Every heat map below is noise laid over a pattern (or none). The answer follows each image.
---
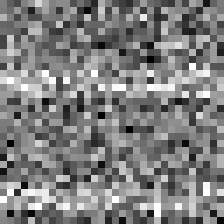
bands of rows
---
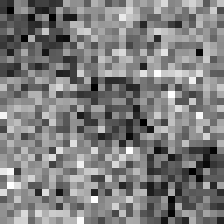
blocks along the diagonal
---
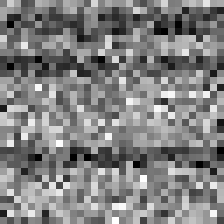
bands of rows
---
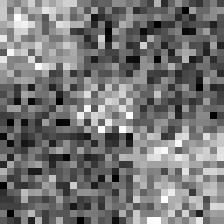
blocks along the diagonal
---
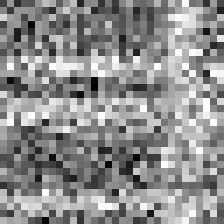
bands of rows crossing bands of columns
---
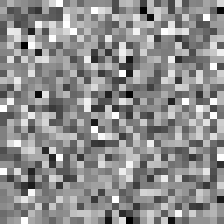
only noise
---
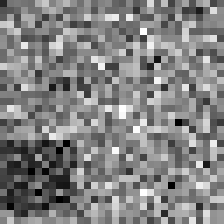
one block
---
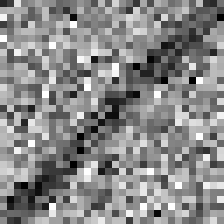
a diagonal band
